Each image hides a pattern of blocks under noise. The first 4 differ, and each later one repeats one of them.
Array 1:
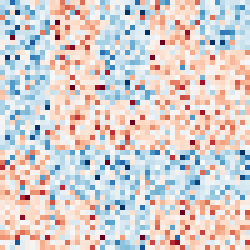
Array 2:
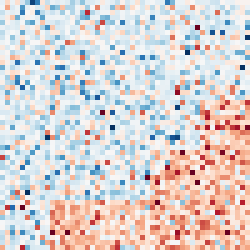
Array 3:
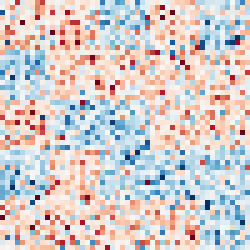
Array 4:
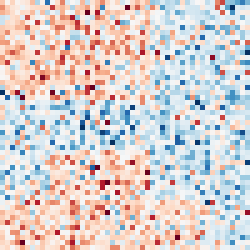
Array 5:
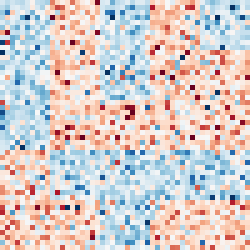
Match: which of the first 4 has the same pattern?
1
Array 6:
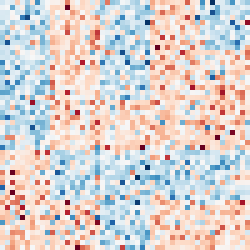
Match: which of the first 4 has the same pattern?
1
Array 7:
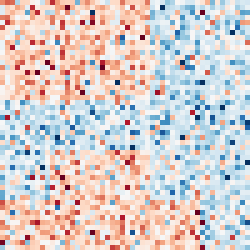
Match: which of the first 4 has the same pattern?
4
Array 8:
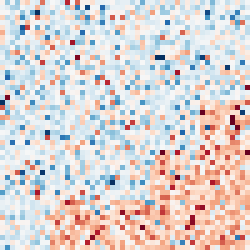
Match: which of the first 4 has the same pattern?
2
